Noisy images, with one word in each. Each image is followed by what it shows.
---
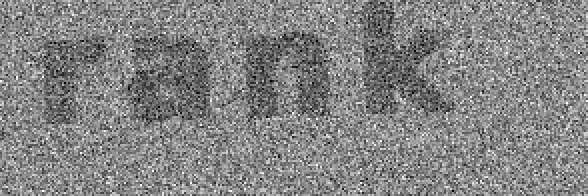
rank
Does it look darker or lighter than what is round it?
darker
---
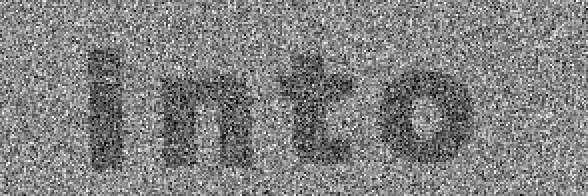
into
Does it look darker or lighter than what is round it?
darker
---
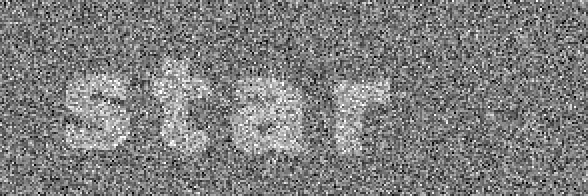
star
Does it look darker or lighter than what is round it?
lighter
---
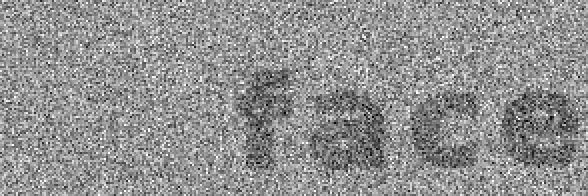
face
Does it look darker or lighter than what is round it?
darker
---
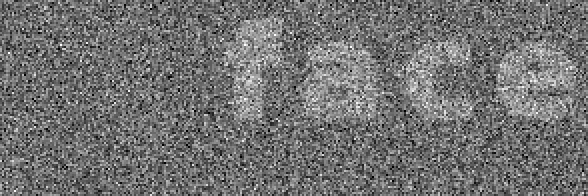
face
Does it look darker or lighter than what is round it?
lighter
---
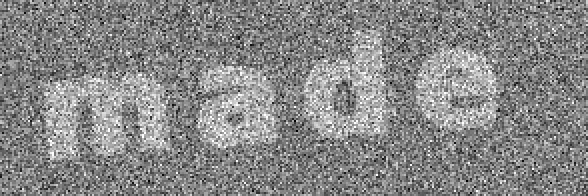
made
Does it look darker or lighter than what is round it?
lighter
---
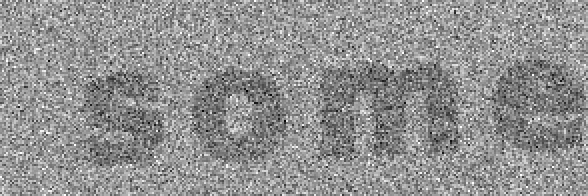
some
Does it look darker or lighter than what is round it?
darker
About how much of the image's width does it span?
nearly all
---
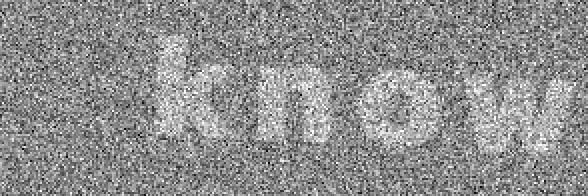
know
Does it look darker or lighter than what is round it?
lighter
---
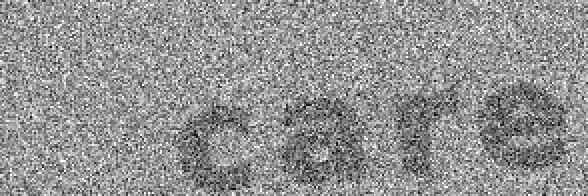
care
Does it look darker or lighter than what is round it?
darker
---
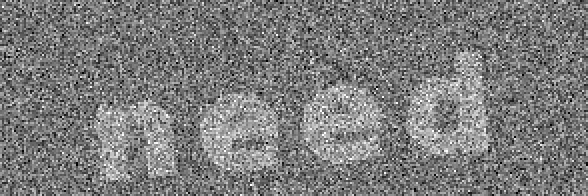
need
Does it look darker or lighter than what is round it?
lighter
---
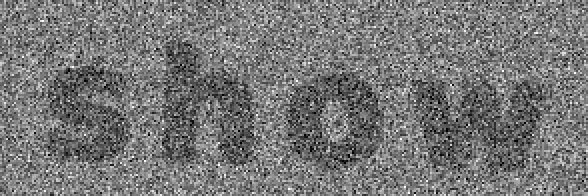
show
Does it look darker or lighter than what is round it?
darker
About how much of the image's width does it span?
nearly all
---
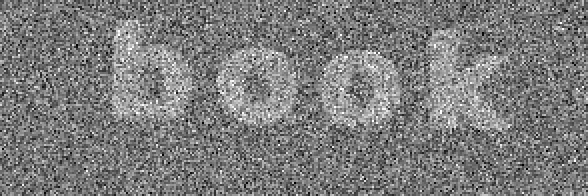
book
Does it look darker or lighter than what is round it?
lighter
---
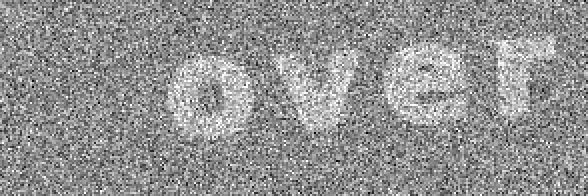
over
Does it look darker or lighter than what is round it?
lighter
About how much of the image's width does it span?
two thirds
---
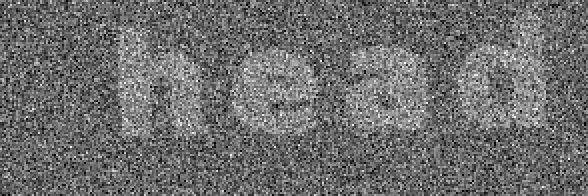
head
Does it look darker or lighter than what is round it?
lighter
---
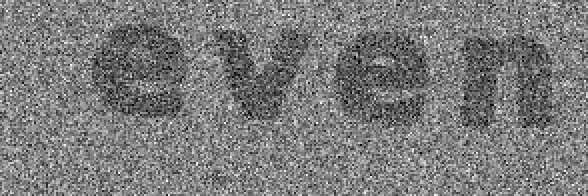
even
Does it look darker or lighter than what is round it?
darker
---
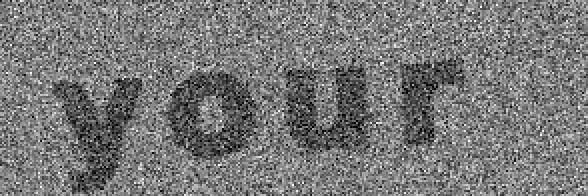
your
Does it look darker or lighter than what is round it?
darker
